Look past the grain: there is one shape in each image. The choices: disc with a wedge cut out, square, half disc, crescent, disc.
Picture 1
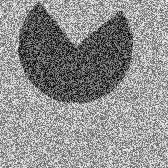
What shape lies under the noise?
disc with a wedge cut out
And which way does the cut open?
up
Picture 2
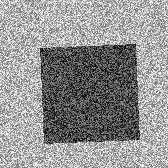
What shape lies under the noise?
square
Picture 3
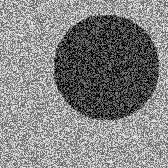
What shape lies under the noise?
disc
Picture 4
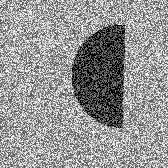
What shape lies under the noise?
half disc
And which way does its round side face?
left
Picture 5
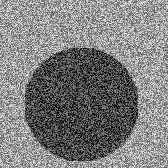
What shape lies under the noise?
disc
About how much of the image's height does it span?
two thirds
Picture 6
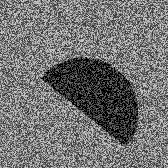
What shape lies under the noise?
half disc
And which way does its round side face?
up and right
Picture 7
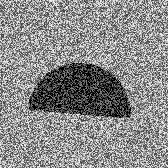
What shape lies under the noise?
half disc
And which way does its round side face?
up
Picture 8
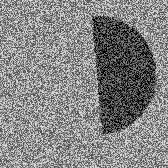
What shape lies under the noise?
half disc
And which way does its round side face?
right
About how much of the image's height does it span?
two thirds
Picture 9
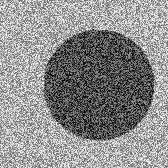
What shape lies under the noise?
disc
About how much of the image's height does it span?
two thirds
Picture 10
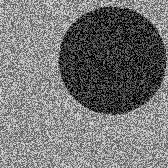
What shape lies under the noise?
disc
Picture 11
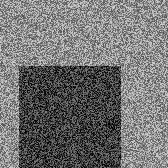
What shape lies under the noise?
square
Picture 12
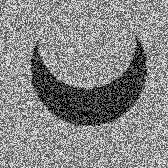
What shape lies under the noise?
crescent
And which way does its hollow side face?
up
